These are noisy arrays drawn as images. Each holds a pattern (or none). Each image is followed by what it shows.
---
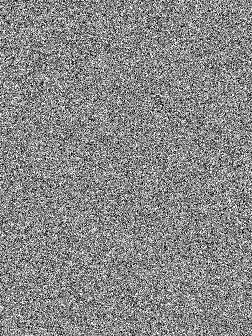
only noise
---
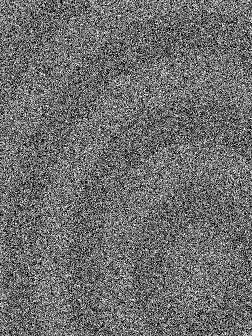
rings round one point
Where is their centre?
bottom right
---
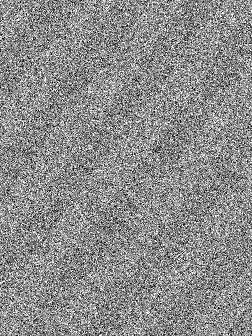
diagonal stripes
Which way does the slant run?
bottom left to top right
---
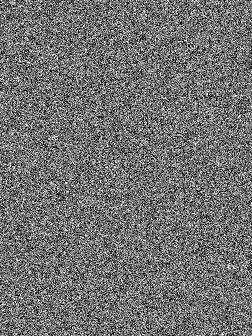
only noise
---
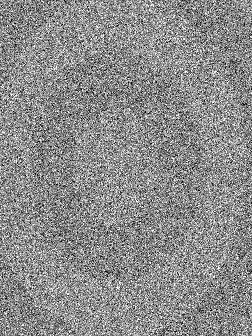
rings round one point
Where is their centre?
centre
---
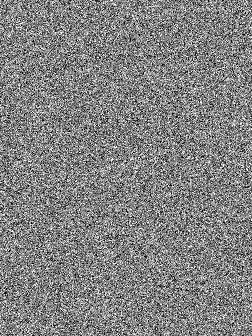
only noise
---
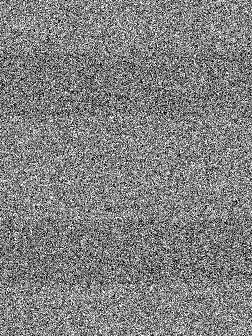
horizontal stripes
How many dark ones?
2
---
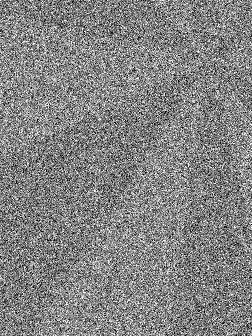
spokes from one point
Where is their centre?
top right
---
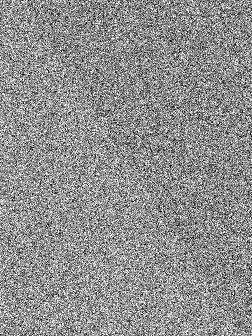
a sharp edge
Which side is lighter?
bottom left
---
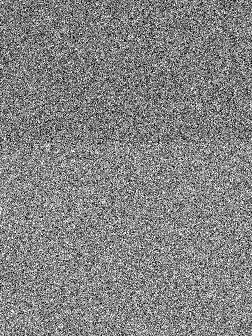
a sharp edge
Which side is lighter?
bottom
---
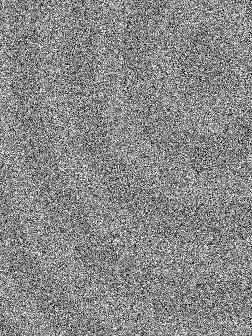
rings round one point
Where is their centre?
top right
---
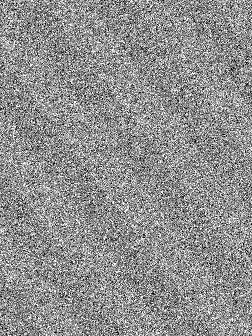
diagonal stripes
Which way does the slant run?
top left to bottom right
